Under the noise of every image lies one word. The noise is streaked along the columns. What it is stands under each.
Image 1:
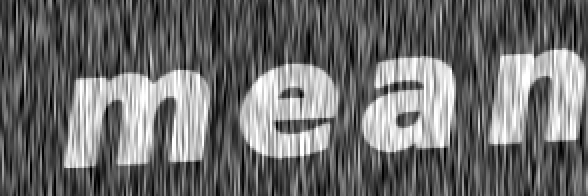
mean
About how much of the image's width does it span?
nearly all
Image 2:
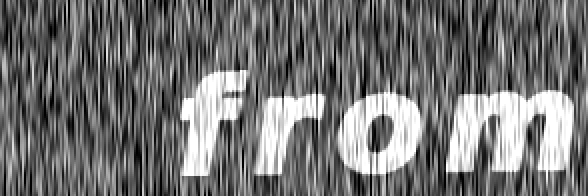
from
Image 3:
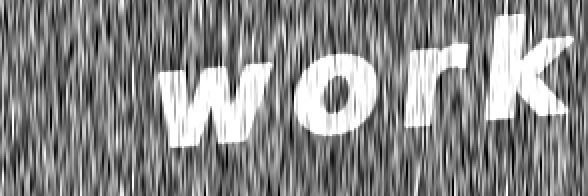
work
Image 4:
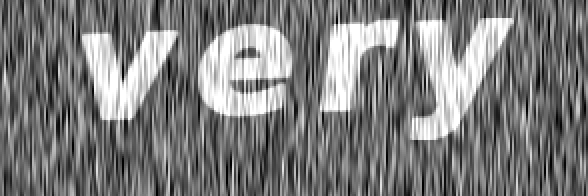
very
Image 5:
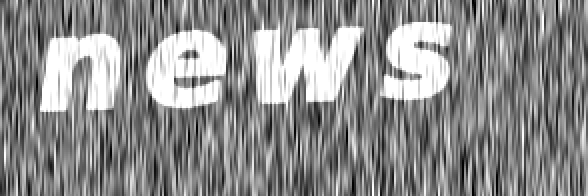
news
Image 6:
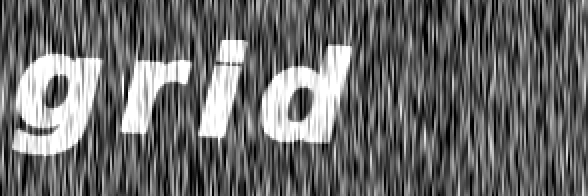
grid
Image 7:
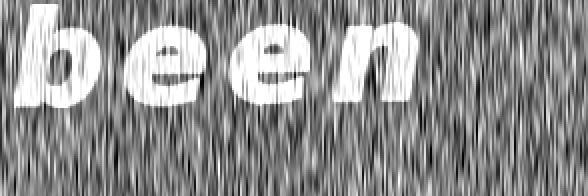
been
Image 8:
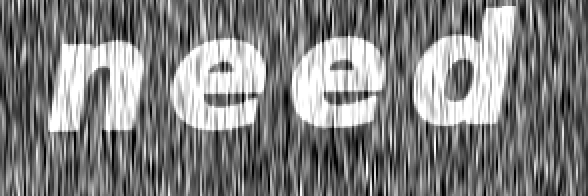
need
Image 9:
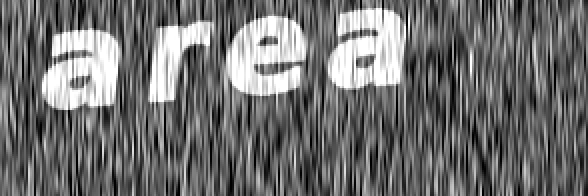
area
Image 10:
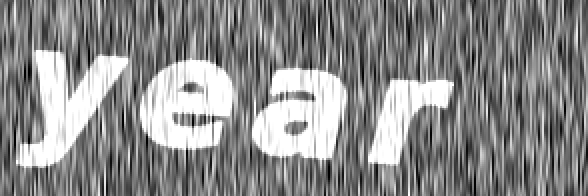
year
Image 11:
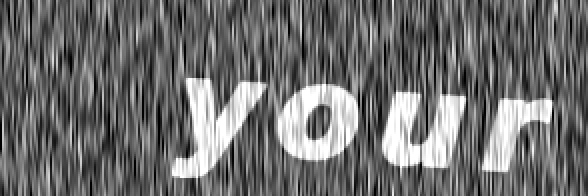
your
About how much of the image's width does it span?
two thirds
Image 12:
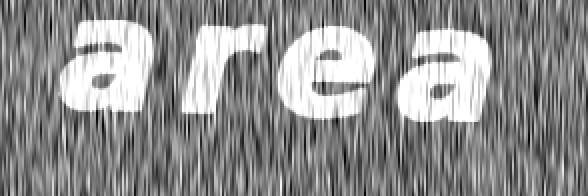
area
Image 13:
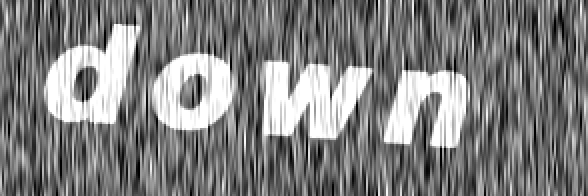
down
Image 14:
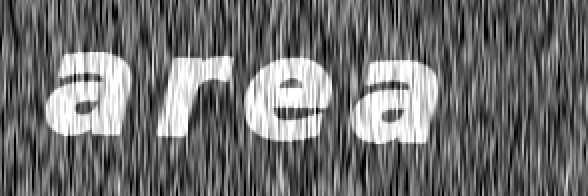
area
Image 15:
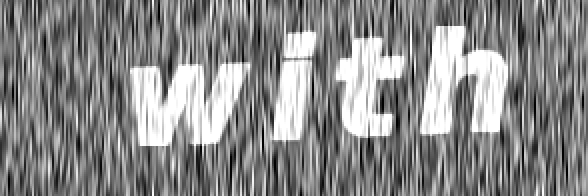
with
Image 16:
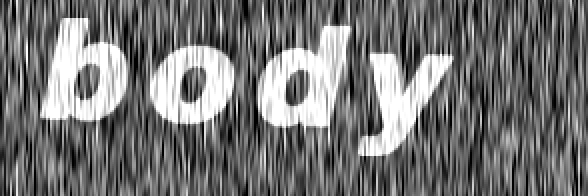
body
